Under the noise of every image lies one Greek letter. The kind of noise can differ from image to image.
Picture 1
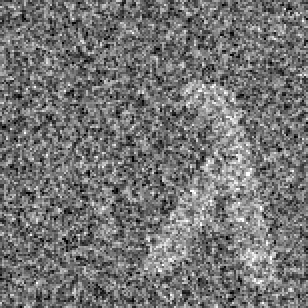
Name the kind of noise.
blotchy
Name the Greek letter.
lambda
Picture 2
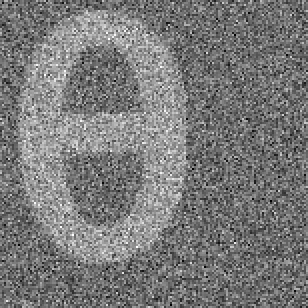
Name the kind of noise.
independent entries
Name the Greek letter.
theta
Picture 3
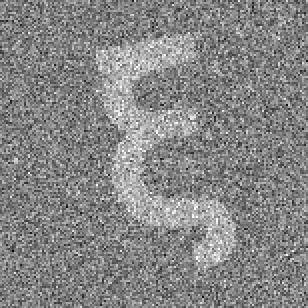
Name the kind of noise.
independent entries
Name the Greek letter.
xi
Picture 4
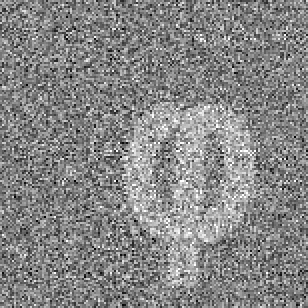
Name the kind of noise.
low rank plus noise
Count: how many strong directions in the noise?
three or four
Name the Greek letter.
phi
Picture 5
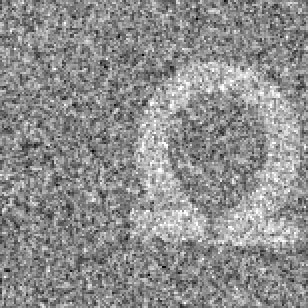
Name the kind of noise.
blotchy
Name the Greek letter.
omega
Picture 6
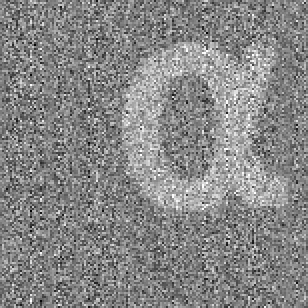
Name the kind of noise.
columns of uneven size
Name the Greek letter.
alpha
